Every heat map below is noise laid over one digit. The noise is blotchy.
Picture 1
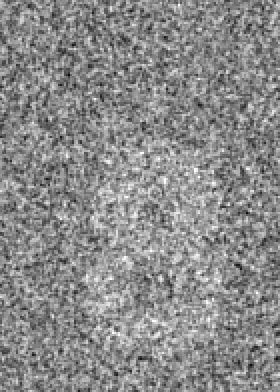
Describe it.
light 8
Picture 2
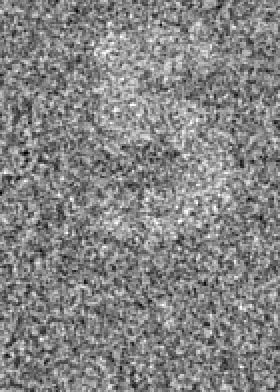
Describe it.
light 5
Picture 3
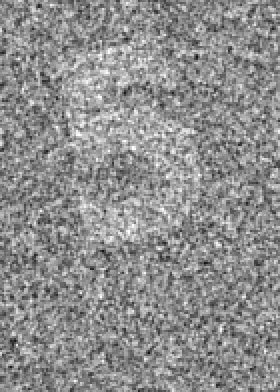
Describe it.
light 5
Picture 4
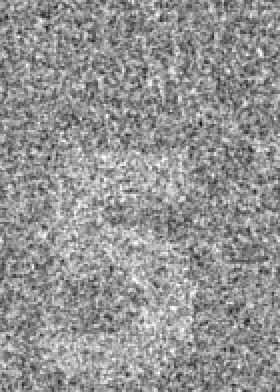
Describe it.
light 5
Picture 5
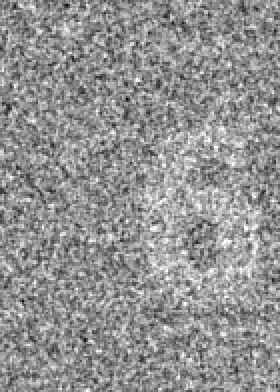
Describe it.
light 6
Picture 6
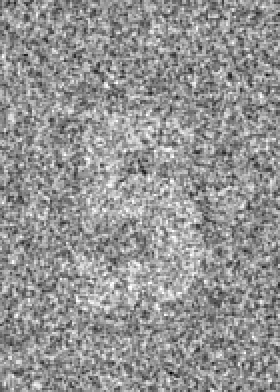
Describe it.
light 5
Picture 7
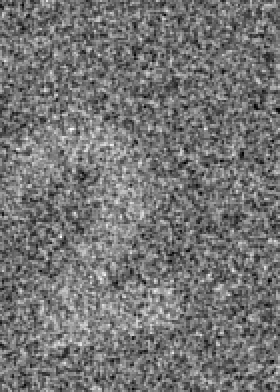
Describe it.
light 2
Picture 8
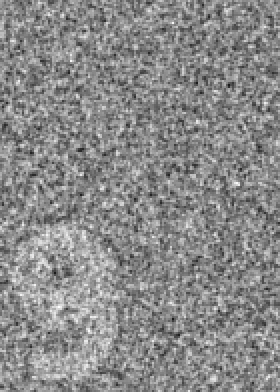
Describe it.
light 9, bottom left
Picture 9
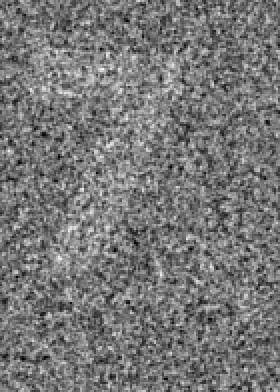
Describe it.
light 7
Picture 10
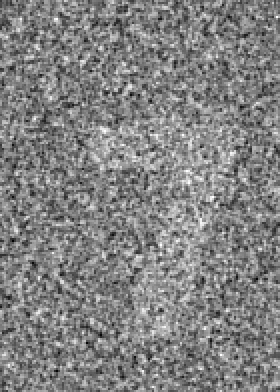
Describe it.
light 7
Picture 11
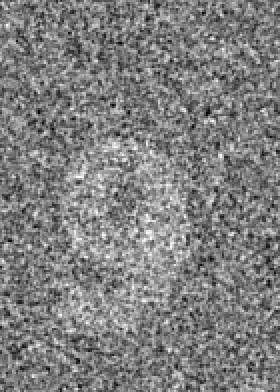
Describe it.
light 9
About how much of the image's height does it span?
half
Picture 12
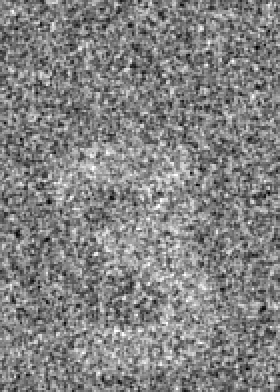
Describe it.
light 3
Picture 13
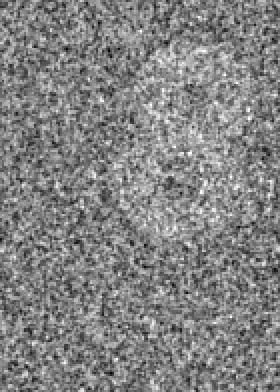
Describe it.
light 8
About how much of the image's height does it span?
half
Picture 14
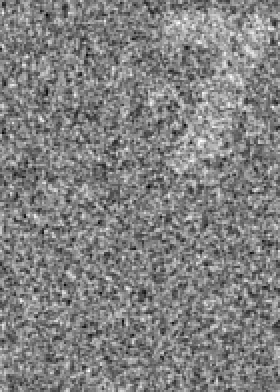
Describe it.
light 7, top right
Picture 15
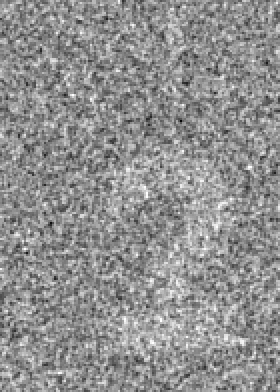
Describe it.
light 2
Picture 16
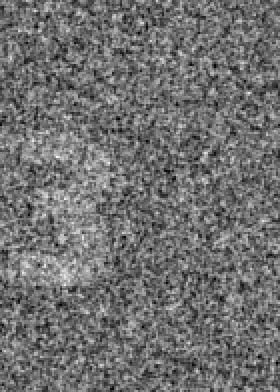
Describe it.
light 3, middle left
